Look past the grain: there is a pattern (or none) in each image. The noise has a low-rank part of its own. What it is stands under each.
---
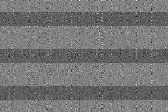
horizontal stripes
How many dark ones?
3
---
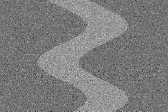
a wavy band
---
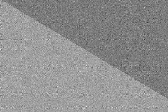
a sharp edge
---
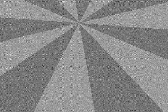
spokes from one point
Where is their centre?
top middle
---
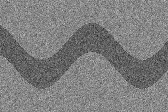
a wavy band
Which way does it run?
left to right
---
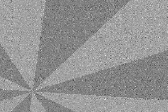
spokes from one point
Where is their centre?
bottom left
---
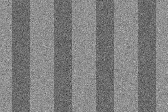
vertical stripes
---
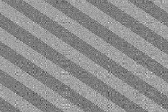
diagonal stripes
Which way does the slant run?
top left to bottom right
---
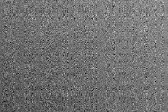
a smooth slope
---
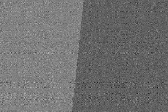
a sharp edge
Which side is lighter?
left
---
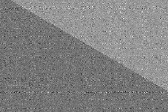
a sharp edge
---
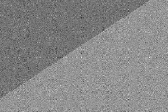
a sharp edge
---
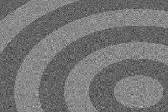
rings round one point
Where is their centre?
bottom right
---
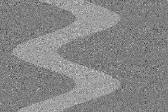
a wavy band
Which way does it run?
top to bottom
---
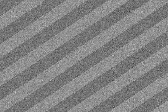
diagonal stripes
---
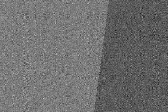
a sharp edge
